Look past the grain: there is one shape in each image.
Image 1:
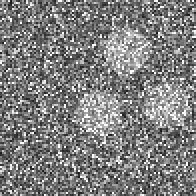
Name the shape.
three dots
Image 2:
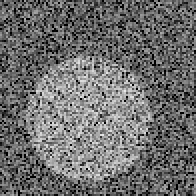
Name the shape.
disc
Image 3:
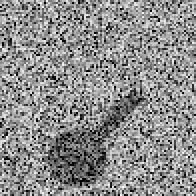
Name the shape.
lollipop
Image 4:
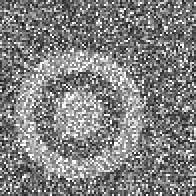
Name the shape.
bullseye
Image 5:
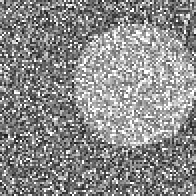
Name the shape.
disc
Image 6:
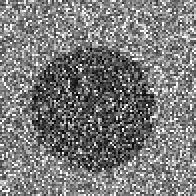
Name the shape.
disc
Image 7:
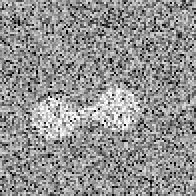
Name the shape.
dumbbell
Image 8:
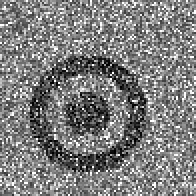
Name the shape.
bullseye
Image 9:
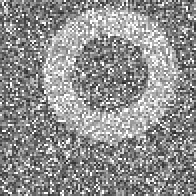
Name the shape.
ring
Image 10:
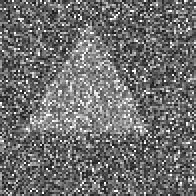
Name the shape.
triangle
